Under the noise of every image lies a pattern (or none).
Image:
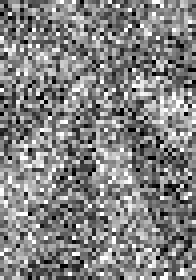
spokes from one point
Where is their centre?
top middle
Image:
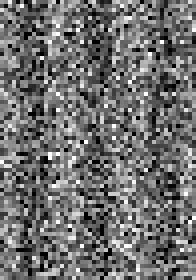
vertical stripes
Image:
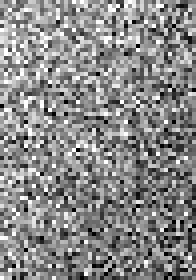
a smooth slope
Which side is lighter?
top left
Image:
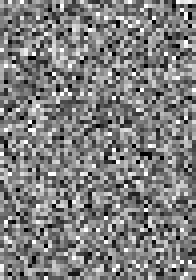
only noise
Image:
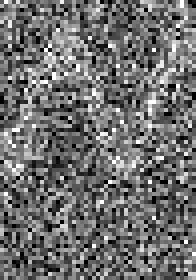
a wavy band
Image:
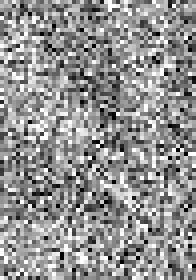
spokes from one point
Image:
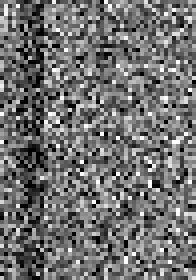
one vertical stripe
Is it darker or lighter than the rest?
darker
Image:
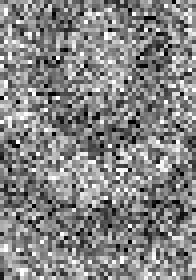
rings round one point
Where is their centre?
top middle
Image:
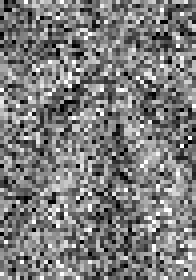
spokes from one point
